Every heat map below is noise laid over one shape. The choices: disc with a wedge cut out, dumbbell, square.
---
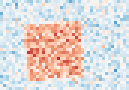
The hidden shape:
square
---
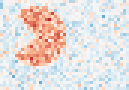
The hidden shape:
disc with a wedge cut out
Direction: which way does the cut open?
left
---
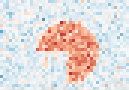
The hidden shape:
disc with a wedge cut out
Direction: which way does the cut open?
down and left
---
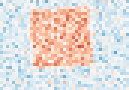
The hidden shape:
square
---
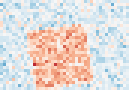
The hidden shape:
square
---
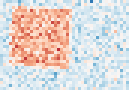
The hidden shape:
square
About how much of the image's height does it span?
two thirds
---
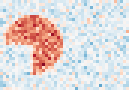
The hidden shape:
disc with a wedge cut out
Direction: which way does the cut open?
down and left
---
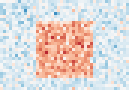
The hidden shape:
square
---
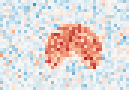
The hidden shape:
disc with a wedge cut out
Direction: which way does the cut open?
down
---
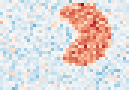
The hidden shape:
disc with a wedge cut out
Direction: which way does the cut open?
left
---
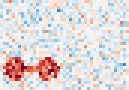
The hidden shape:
dumbbell
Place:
bottom left
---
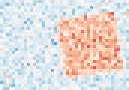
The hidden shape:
square
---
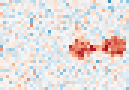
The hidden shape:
dumbbell
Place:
middle right
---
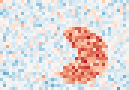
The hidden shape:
disc with a wedge cut out
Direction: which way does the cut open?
left
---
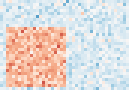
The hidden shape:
square
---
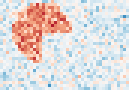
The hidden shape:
disc with a wedge cut out
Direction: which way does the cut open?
down and right
